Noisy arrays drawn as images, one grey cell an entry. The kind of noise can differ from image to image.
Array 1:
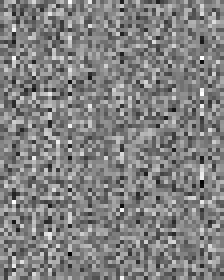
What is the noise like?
columns of uneven size
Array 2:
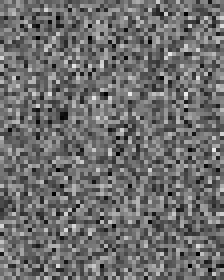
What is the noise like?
low rank plus noise
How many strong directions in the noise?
five to eight
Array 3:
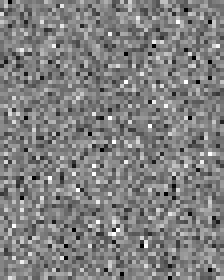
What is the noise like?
heavy tails
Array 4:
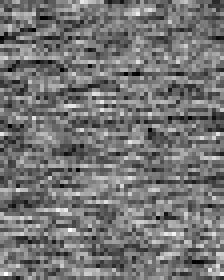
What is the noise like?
streaked along the rows
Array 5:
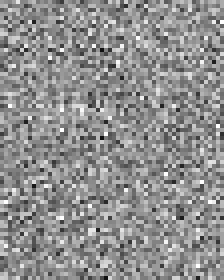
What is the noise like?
low rank plus noise
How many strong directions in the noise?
three or four
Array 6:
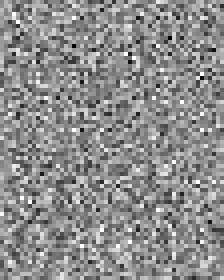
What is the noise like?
low rank plus noise
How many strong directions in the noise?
two
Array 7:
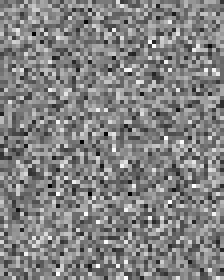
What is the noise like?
independent entries
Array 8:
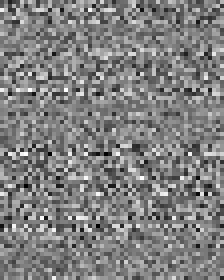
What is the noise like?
rows of uneven size
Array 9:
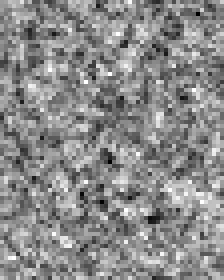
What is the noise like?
blotchy
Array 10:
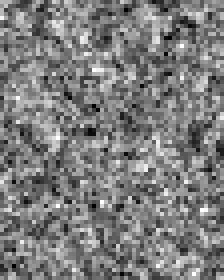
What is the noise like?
blotchy
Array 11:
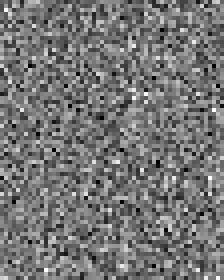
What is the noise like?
independent entries
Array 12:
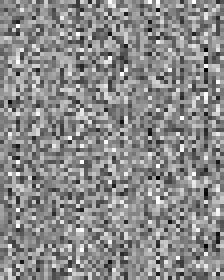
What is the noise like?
columns of uneven size
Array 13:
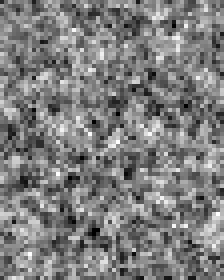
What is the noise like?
blotchy
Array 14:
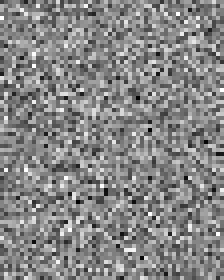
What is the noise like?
independent entries
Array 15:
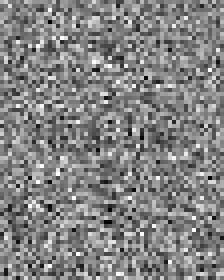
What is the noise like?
low rank plus noise
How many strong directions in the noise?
two
